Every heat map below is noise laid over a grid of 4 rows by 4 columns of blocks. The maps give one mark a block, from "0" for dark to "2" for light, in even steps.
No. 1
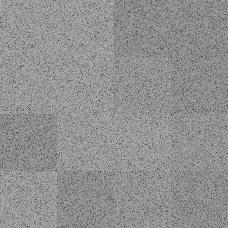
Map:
2 2 0 0
2 2 1 0
0 2 2 1
2 0 1 0
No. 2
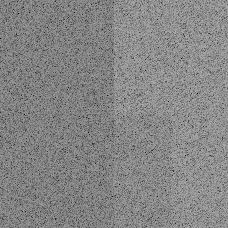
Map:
0 0 2 2
0 0 2 2
0 0 1 2
0 0 1 2
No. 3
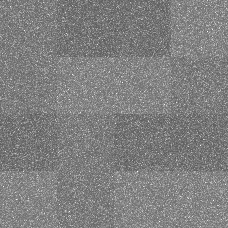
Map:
1 0 0 2
1 2 2 1
0 1 0 0
2 1 2 2
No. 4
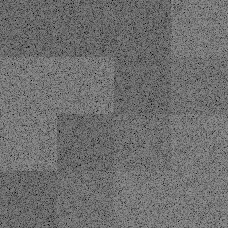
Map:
0 0 0 2
2 2 0 1
2 0 1 2
0 1 2 2
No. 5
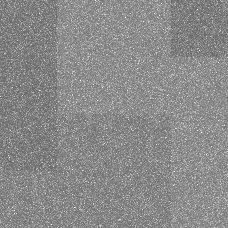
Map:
0 2 2 0
0 2 2 2
0 1 1 2
1 1 1 2
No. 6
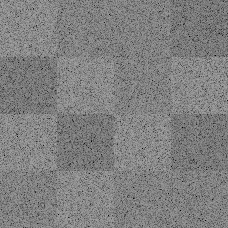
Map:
2 1 1 0
0 2 1 2
2 0 2 0
1 2 1 1
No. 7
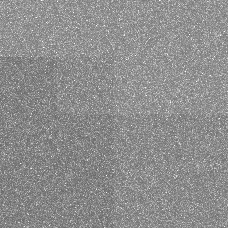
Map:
2 2 2 2
0 1 2 2
0 0 1 1
0 0 1 1
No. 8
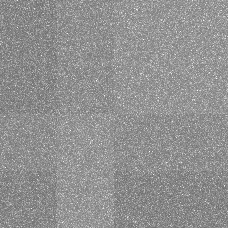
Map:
0 1 2 2
0 1 2 2
1 2 1 1
0 2 0 0
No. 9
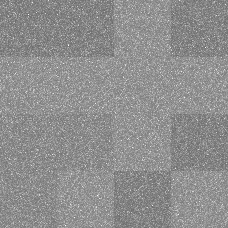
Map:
0 0 2 0
2 2 2 2
1 1 2 0
1 2 0 2
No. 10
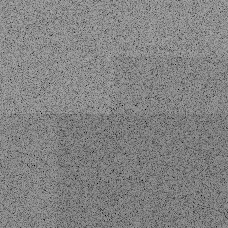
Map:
2 2 2 2
2 2 1 1
1 0 0 0
1 0 0 0
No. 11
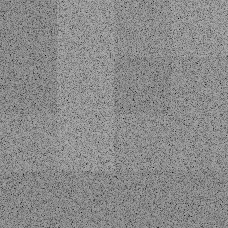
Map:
0 2 1 2
0 2 0 1
1 2 1 1
0 0 0 0
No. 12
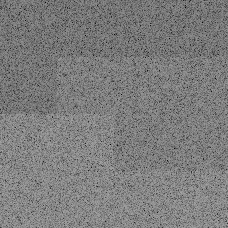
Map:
0 0 0 0
0 1 1 1
2 2 1 1
2 2 2 2
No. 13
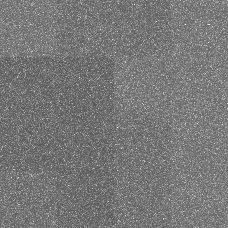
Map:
2 1 1 2
0 0 2 2
0 0 1 2
1 0 1 2
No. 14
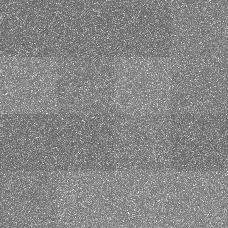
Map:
0 0 0 1
2 1 2 1
0 0 1 0
1 2 2 2
